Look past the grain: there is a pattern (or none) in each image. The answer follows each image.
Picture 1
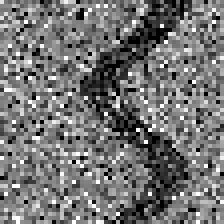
a wavy band
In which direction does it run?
top to bottom
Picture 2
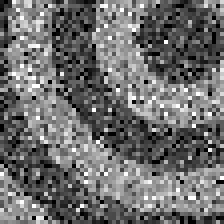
rings round one point
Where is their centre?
top right
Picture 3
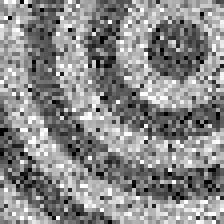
rings round one point
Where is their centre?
top right
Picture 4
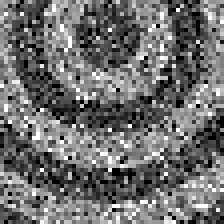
rings round one point
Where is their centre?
top middle
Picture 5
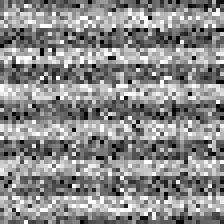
horizontal stripes
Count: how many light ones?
6
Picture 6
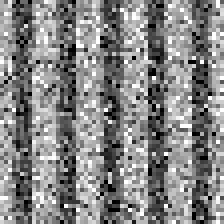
vertical stripes
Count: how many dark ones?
5
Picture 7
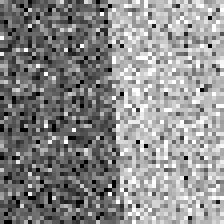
a sharp edge
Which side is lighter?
right
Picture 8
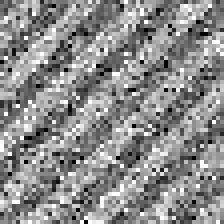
diagonal stripes
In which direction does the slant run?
bottom left to top right
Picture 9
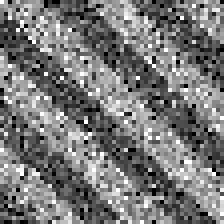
diagonal stripes
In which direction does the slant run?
top left to bottom right
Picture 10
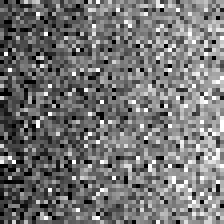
a smooth slope
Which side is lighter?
right
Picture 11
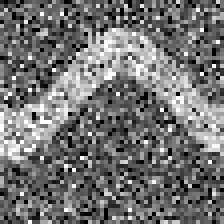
a wavy band
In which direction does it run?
left to right
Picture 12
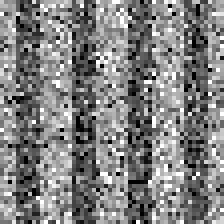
vertical stripes
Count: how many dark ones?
4
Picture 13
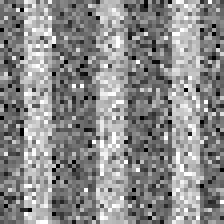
vertical stripes
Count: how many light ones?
3
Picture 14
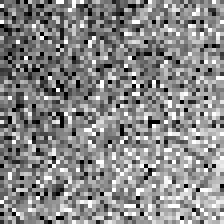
a smooth slope
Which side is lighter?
bottom right
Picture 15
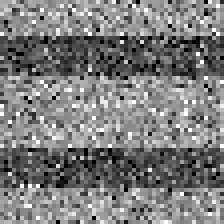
horizontal stripes
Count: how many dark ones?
2
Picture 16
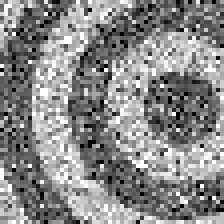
rings round one point
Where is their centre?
middle right
